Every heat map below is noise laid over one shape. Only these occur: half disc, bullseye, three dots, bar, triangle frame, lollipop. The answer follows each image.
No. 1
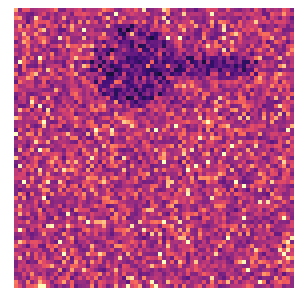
lollipop
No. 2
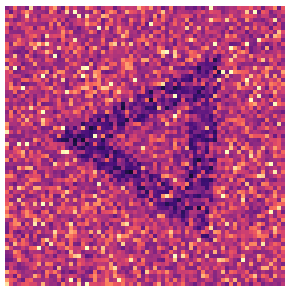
triangle frame
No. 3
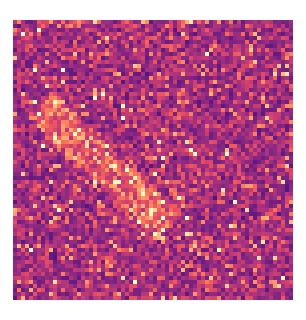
bar
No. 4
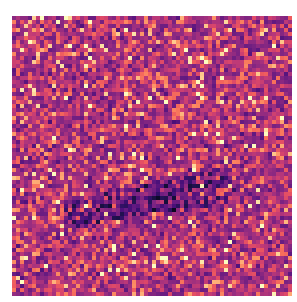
bar
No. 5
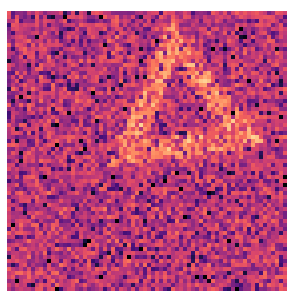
triangle frame
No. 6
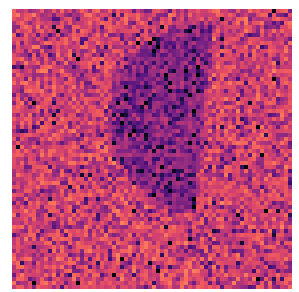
half disc
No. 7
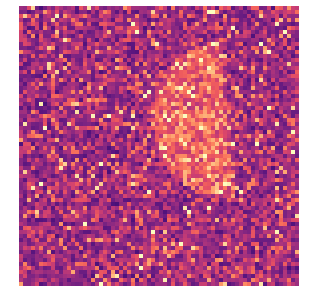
half disc
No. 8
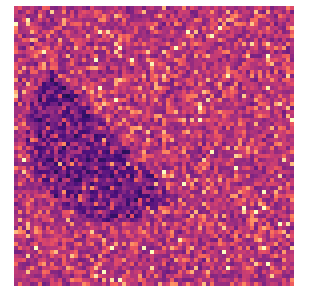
half disc
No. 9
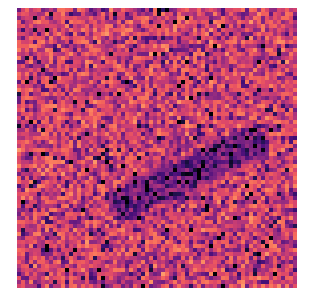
bar
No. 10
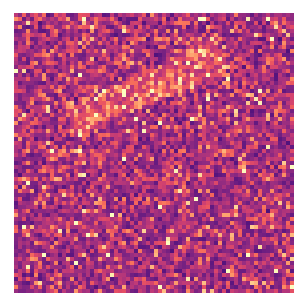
bar
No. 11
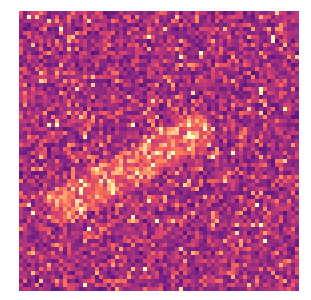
bar
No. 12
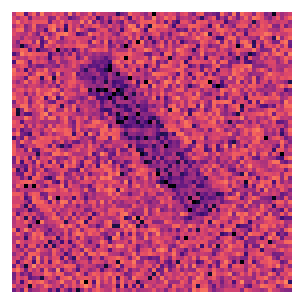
bar
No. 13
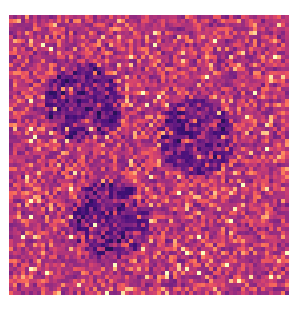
three dots
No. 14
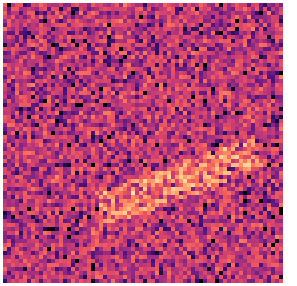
bar
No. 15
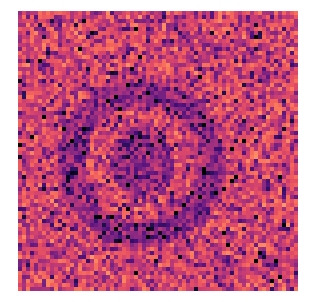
bullseye
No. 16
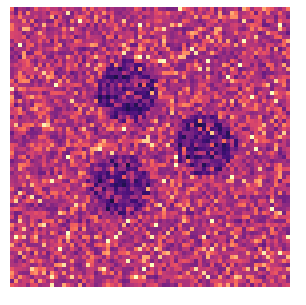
three dots
